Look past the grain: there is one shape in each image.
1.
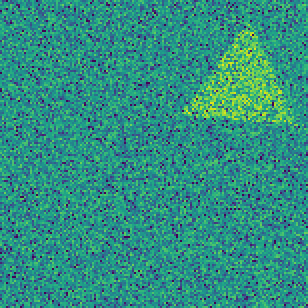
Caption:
light triangle, top right
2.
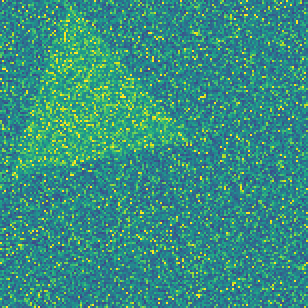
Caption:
light triangle
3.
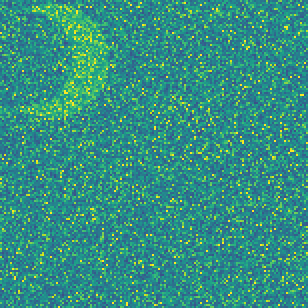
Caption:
light crescent, top left
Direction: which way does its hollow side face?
left
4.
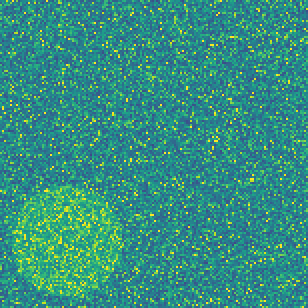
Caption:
light disc, bottom left
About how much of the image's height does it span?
a third
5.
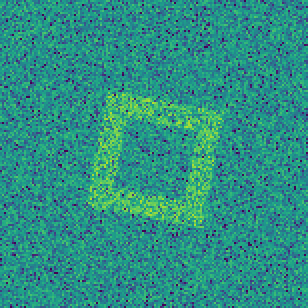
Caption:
light square frame, centre
